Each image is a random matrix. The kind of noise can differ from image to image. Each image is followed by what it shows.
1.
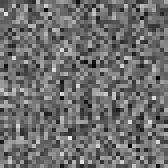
independent entries
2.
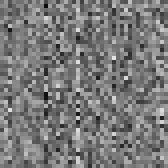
columns of uneven size
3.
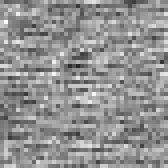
streaked along the rows
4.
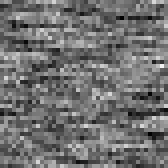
streaked along the rows
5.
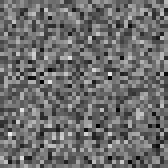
low rank plus noise
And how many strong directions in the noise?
one
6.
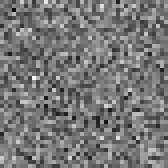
independent entries
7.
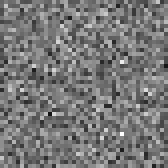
independent entries
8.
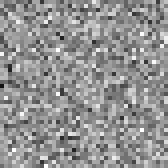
independent entries
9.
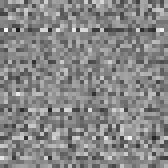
rows of uneven size
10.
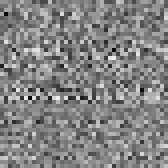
rows of uneven size
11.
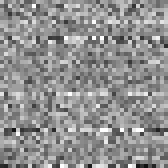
rows of uneven size
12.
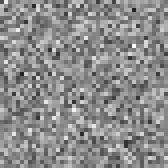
independent entries
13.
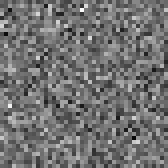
independent entries
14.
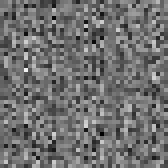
columns of uneven size
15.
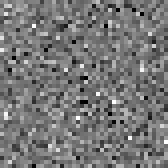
heavy tails
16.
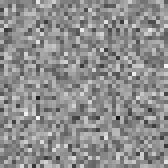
low rank plus noise
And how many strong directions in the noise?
one
